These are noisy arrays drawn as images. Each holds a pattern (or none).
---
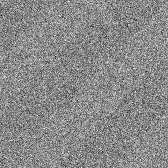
diagonal stripes
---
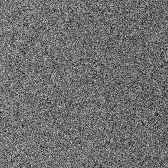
a smooth slope
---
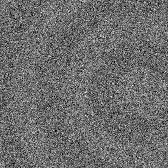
rings round one point
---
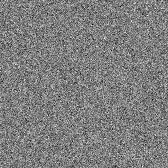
only noise
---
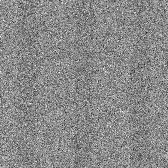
vertical stripes
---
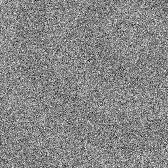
rings round one point
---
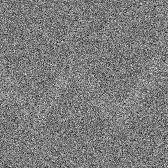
a wavy band
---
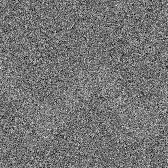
a wavy band
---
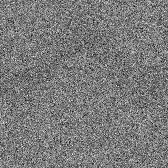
a wavy band
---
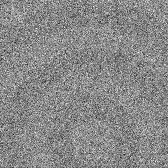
rings round one point
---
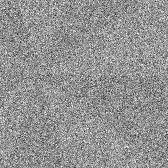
spokes from one point
